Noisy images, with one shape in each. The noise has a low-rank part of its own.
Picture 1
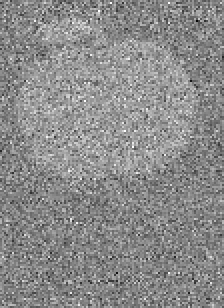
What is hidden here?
light apple
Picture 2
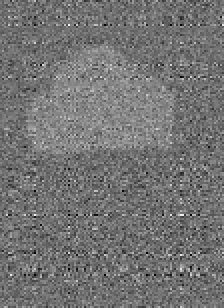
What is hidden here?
light cloud
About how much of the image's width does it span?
two thirds
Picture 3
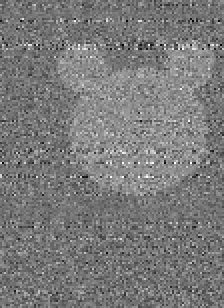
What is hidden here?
light bear's head
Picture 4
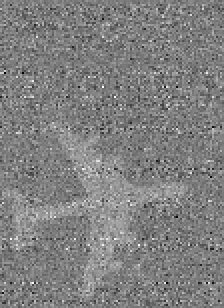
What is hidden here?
light airplane
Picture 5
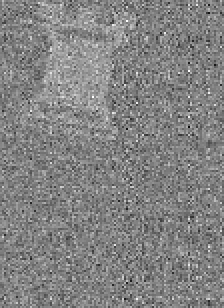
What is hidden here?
light chess rook
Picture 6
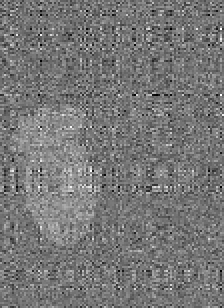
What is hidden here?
light footprint
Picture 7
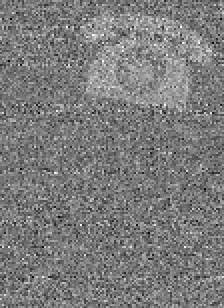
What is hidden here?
light telephone
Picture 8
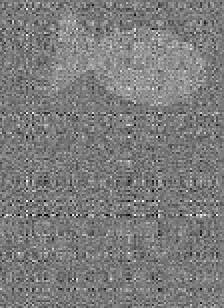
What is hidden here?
light fish
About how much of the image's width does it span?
two thirds
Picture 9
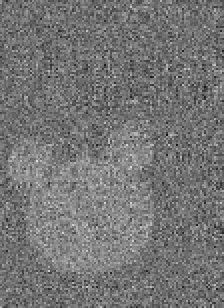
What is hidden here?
light bear's head
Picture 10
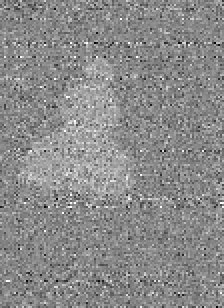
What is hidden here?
light chess pawn
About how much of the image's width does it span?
half
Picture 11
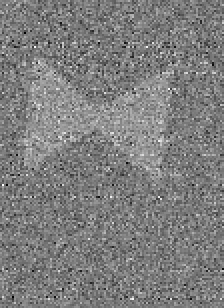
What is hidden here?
light bow tie
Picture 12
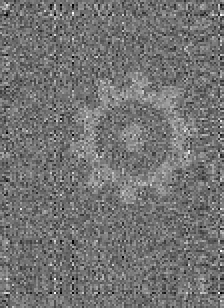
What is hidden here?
light gear
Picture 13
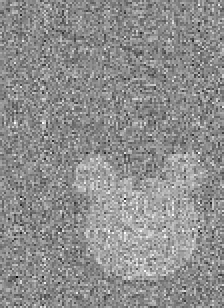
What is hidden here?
light bear's head
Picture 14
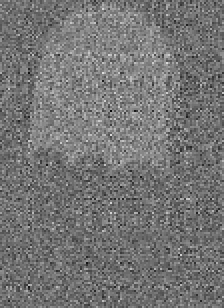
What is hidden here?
light ghost
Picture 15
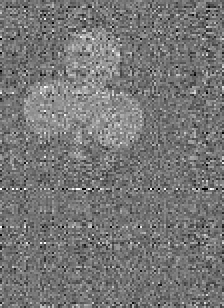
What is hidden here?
light club
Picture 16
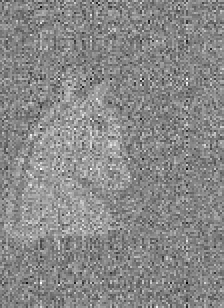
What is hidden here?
light chess knight
